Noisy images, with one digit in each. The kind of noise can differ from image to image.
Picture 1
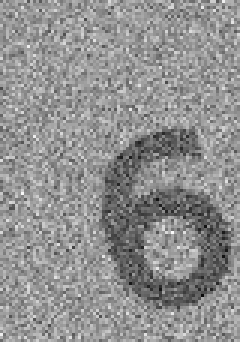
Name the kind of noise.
low rank plus noise
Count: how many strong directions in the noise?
five to eight
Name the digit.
6
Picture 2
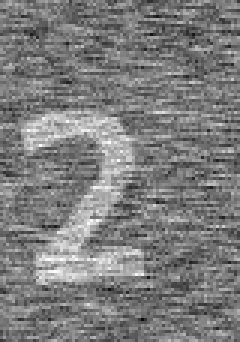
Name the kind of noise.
streaked along the rows
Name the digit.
2
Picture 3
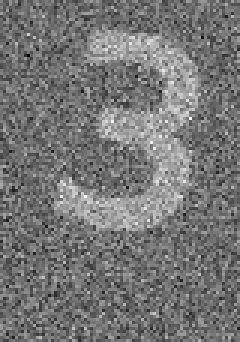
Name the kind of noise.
independent entries
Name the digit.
3
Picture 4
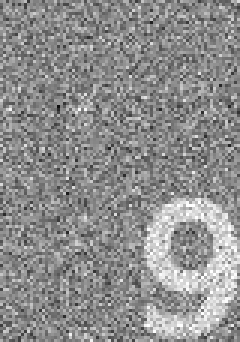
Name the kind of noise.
low rank plus noise
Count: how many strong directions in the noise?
five to eight
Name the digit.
9
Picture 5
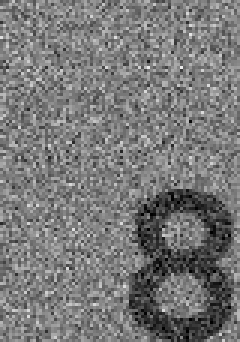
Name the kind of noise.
low rank plus noise
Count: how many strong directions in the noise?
three or four
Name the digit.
8
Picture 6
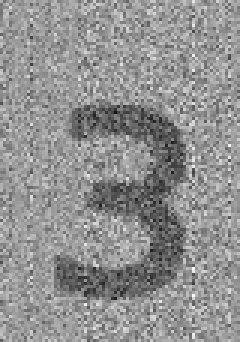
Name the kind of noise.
columns of uneven size
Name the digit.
3
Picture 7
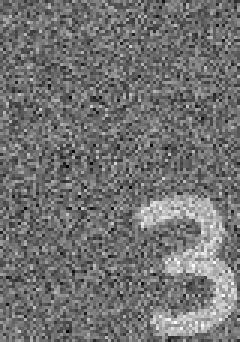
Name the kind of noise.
low rank plus noise
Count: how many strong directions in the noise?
one
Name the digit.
3
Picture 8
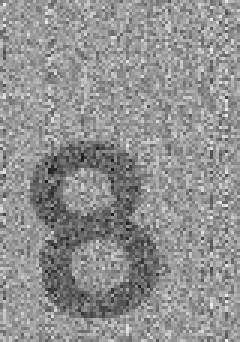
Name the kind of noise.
columns of uneven size
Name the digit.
8
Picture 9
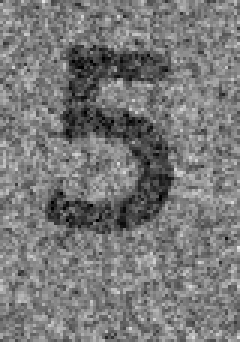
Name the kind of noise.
blotchy
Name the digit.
5
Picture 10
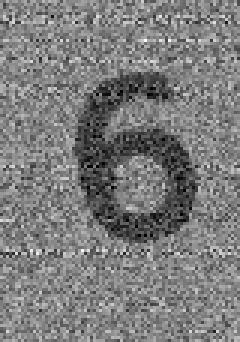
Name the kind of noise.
rows of uneven size
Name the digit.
6
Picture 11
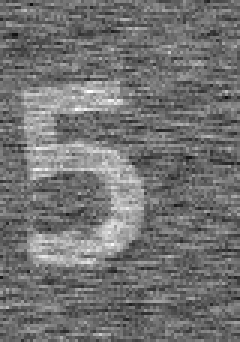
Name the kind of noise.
streaked along the rows
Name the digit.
5
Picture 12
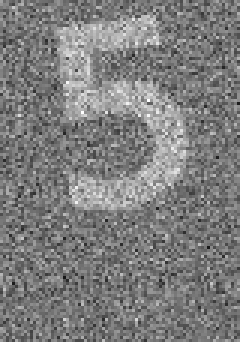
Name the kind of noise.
low rank plus noise
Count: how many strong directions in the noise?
two
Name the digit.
5
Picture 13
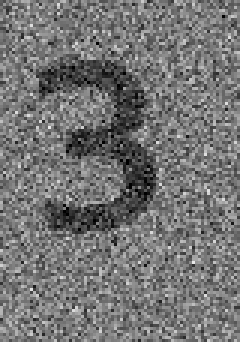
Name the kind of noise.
independent entries
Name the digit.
3
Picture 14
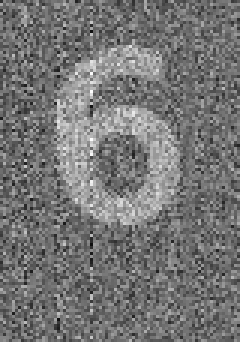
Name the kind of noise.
columns of uneven size
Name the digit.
6
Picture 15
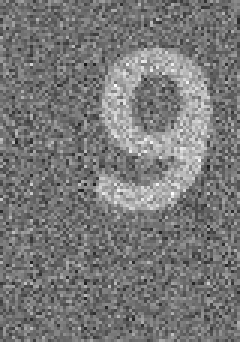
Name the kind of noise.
low rank plus noise
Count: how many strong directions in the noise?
one
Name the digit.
9
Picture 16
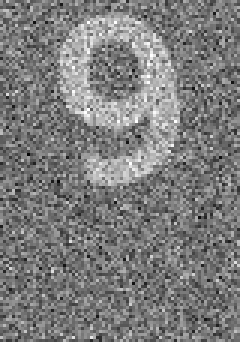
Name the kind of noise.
independent entries
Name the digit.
9
